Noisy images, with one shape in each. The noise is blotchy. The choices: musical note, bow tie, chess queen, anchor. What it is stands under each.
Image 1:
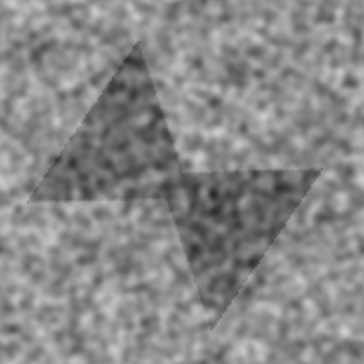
dark bow tie
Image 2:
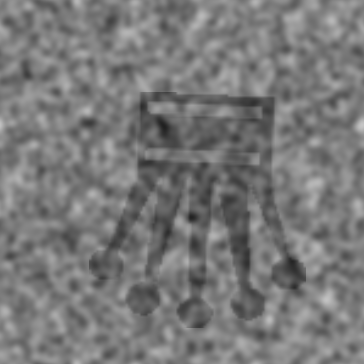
dark chess queen
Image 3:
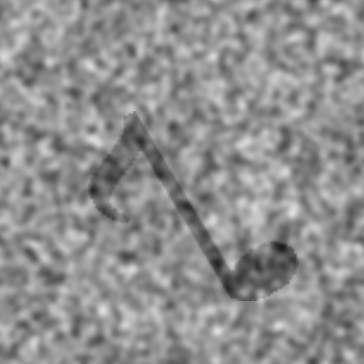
dark musical note
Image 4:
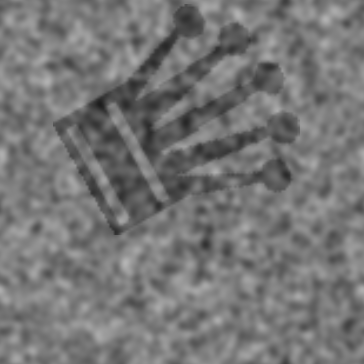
dark chess queen
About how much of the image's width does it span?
two thirds
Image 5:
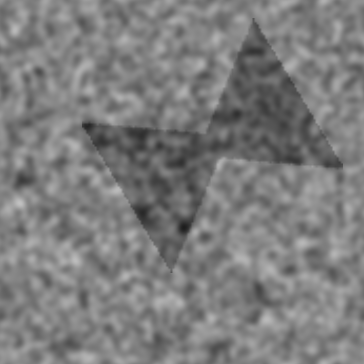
dark bow tie
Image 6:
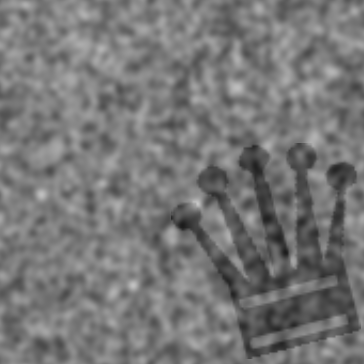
dark chess queen
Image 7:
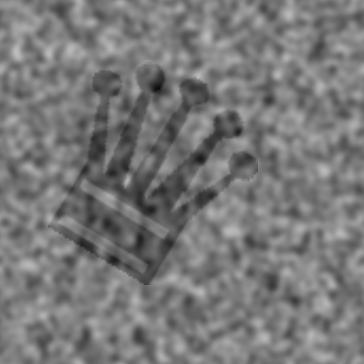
dark chess queen
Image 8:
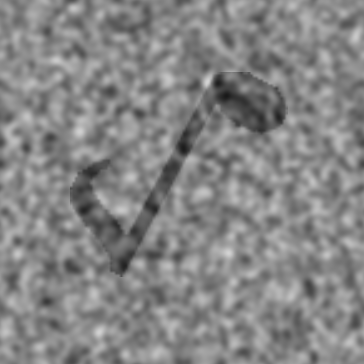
dark musical note
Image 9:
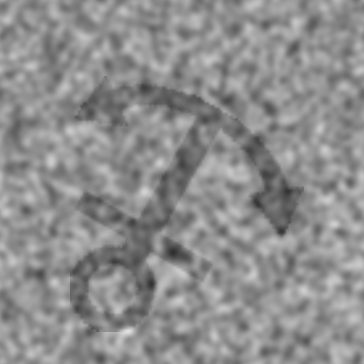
dark anchor
